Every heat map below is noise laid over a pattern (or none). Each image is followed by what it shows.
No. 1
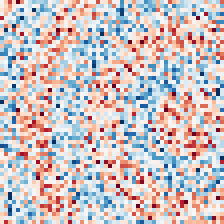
rings round one point
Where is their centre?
middle right
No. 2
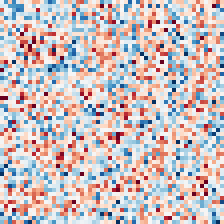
rings round one point
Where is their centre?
top left
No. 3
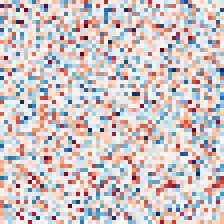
only noise
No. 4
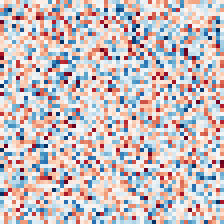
only noise
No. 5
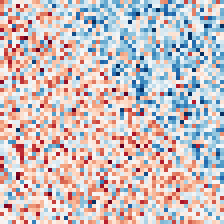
a sharp edge
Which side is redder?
bottom left
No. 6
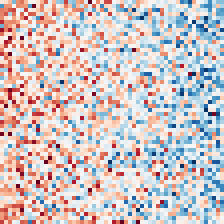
a smooth slope
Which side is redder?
left
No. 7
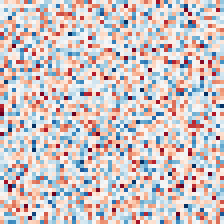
only noise
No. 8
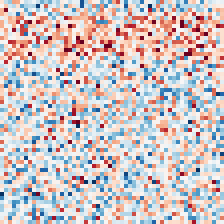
one horizontal stripe
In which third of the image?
top
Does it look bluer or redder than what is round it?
redder
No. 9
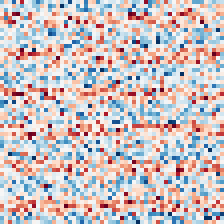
horizontal stripes
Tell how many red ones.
6
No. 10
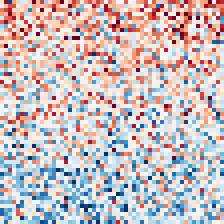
a smooth slope
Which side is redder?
top
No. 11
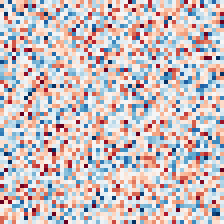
only noise
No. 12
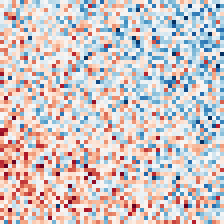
a smooth slope
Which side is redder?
bottom left
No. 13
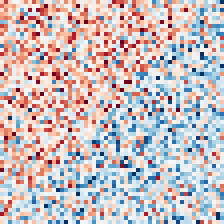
a sharp edge
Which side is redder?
top left
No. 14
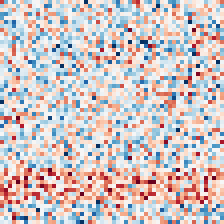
one horizontal stripe
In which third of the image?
bottom
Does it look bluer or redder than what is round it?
redder
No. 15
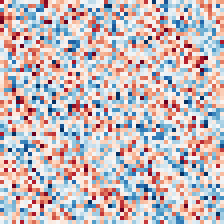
diagonal stripes
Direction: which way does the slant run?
top left to bottom right
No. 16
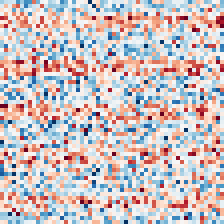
horizontal stripes
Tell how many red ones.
5
